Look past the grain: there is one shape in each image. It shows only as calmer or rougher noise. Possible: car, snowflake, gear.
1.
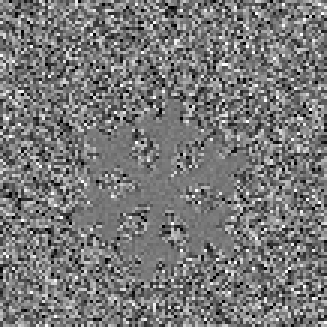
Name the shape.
snowflake
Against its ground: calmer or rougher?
calmer
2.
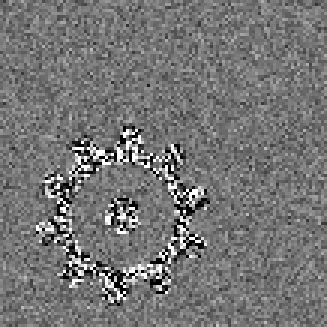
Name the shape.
gear
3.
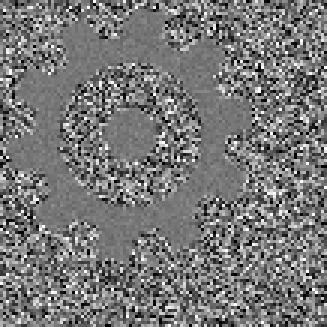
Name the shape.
gear
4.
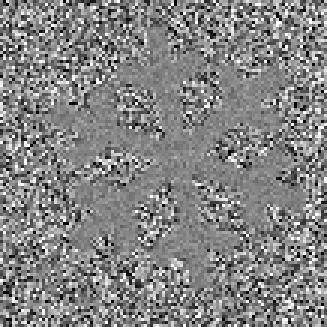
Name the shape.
snowflake
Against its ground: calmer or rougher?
calmer
